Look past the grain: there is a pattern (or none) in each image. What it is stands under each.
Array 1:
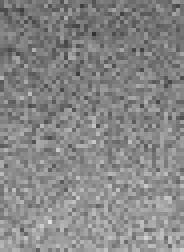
a smooth slope
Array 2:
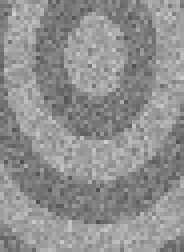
rings round one point
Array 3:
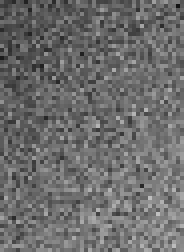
a smooth slope
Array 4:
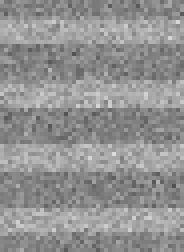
horizontal stripes
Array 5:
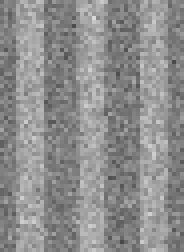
vertical stripes
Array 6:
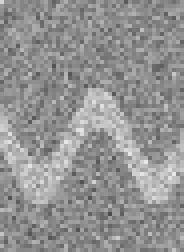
a wavy band
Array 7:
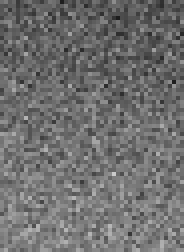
a smooth slope
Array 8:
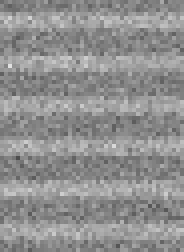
horizontal stripes
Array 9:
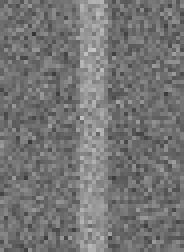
one vertical stripe
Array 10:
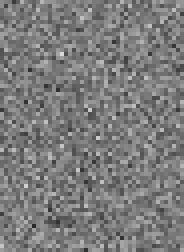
only noise
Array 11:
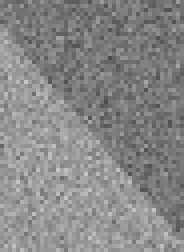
a sharp edge
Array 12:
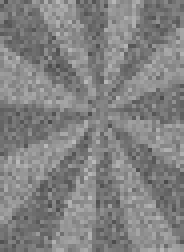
spokes from one point
